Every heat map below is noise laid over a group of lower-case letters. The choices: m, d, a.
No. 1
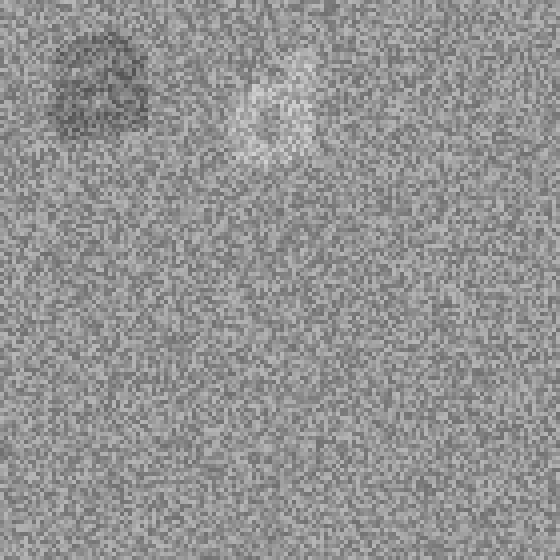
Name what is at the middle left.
nothing
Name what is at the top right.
nothing
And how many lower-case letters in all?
2
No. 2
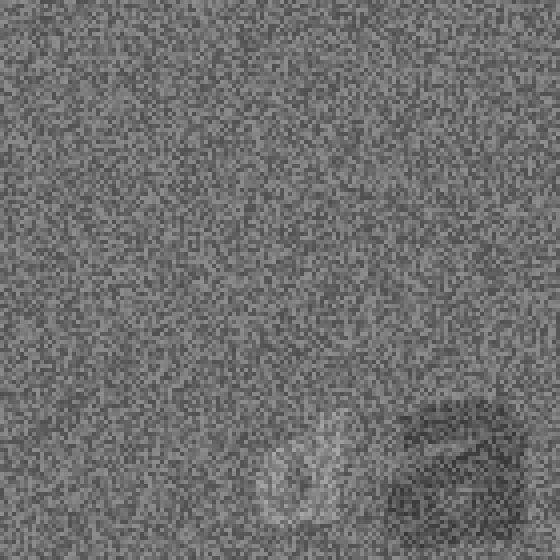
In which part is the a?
bottom right
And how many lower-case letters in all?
2
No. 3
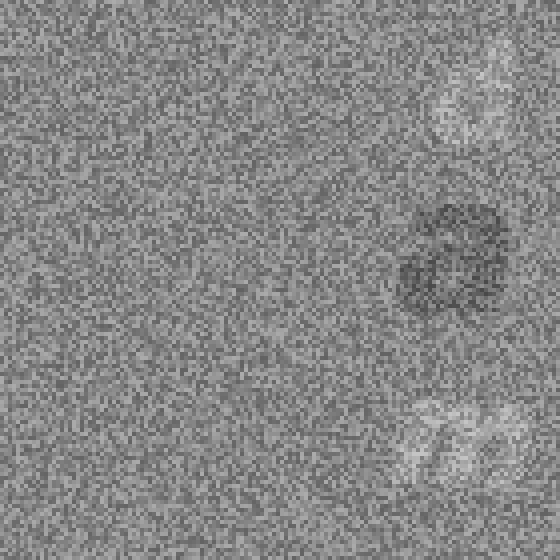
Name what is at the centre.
nothing
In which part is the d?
top right
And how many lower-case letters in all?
3
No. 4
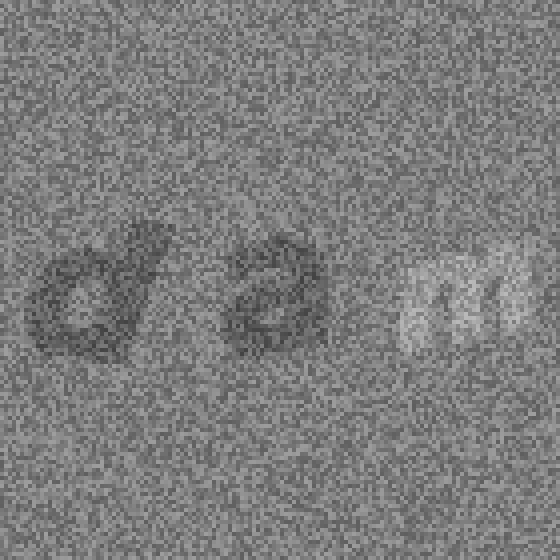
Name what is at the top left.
nothing
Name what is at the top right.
nothing
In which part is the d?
middle left
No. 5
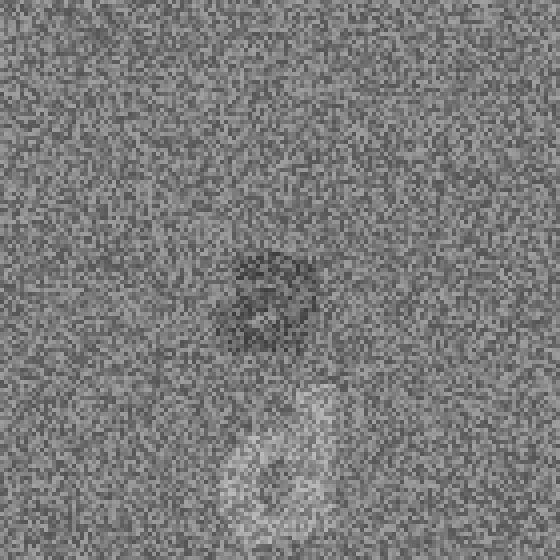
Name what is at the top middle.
nothing
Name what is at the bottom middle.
d
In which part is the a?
centre
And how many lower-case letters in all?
2
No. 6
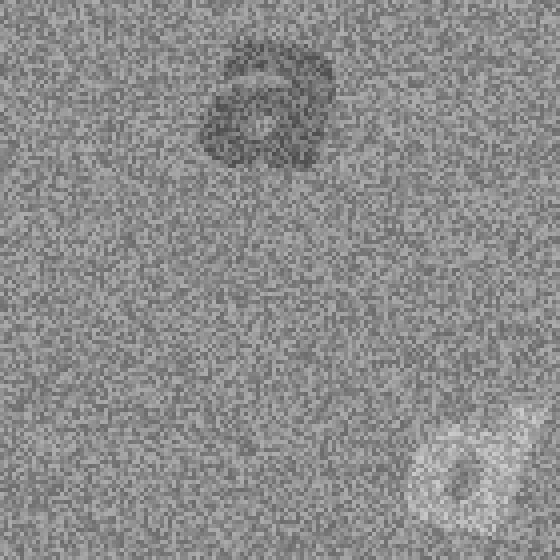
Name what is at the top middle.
a
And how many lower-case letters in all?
2
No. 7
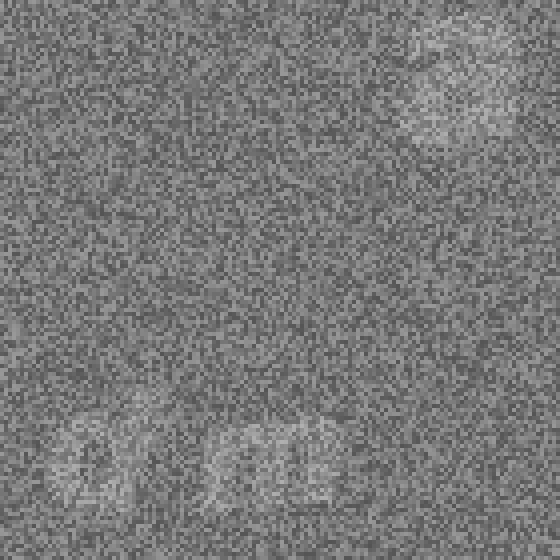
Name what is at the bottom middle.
m
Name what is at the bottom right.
nothing
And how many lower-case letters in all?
3
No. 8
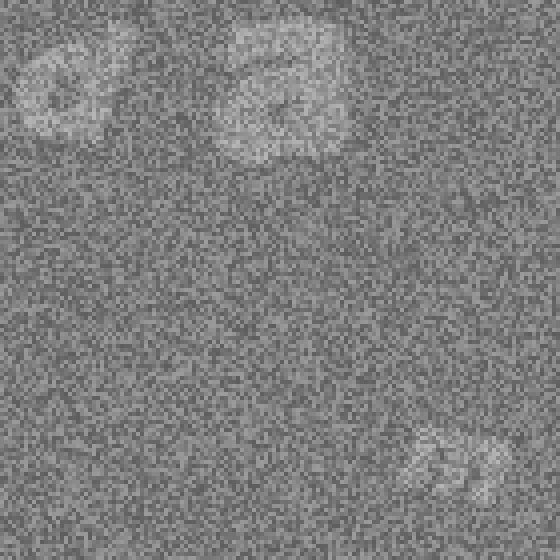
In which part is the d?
top left
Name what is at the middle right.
nothing
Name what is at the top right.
nothing
